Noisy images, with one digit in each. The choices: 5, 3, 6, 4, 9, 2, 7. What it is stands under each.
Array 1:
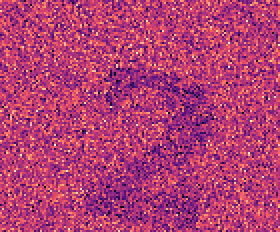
2
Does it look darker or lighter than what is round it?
darker
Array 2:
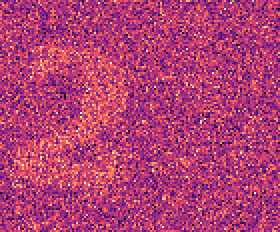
2
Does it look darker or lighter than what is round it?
lighter
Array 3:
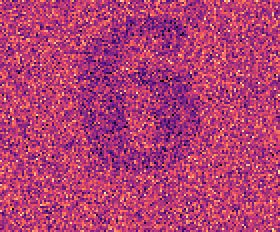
6
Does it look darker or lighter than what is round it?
darker
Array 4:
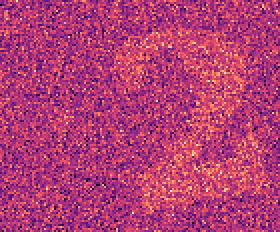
2
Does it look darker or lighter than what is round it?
lighter
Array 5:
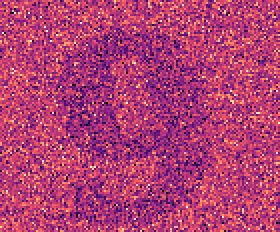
9
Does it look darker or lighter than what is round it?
darker
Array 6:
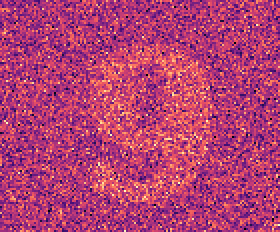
9
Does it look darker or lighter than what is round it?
lighter
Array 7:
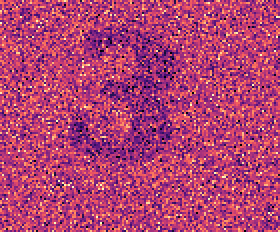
3
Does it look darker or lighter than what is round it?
darker
